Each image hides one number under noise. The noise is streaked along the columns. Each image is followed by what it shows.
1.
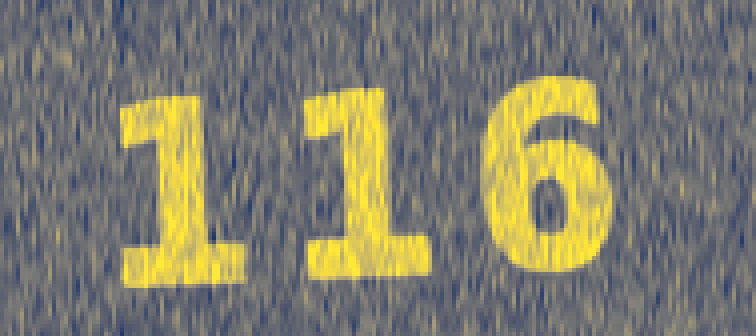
116
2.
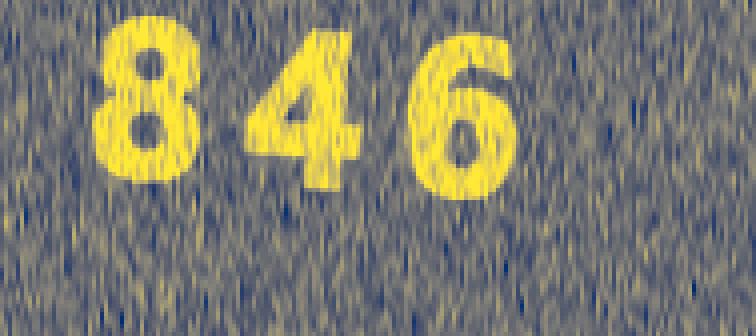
846
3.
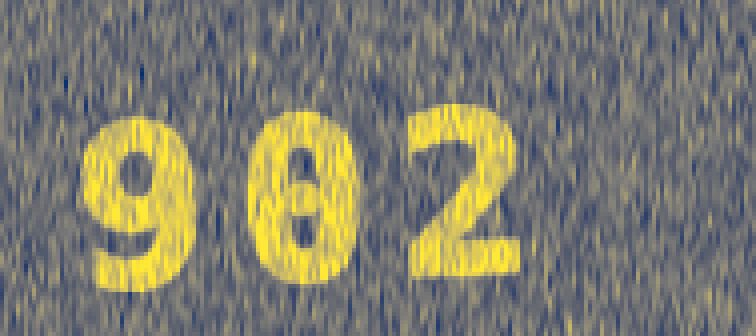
902
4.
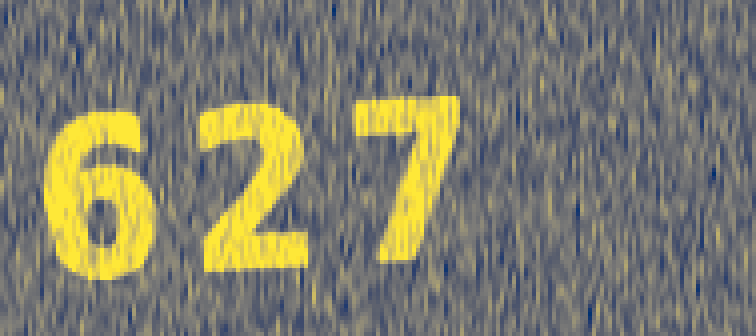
627
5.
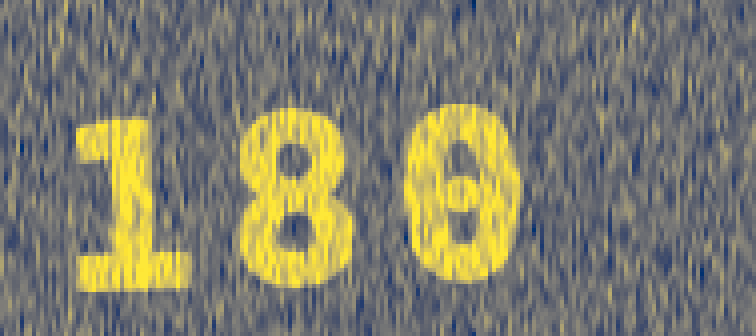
180
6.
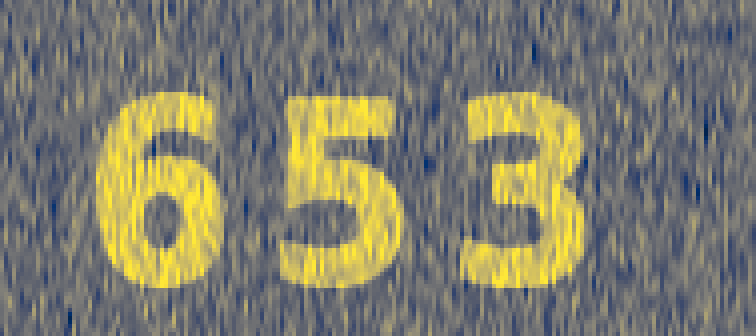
653
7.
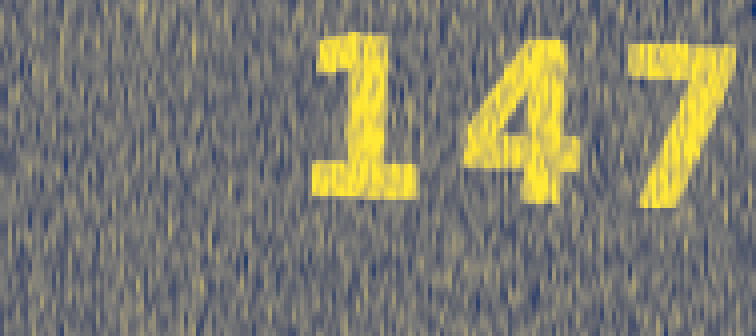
147
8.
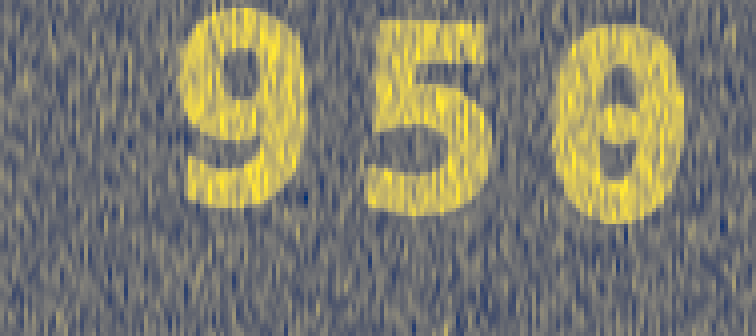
950
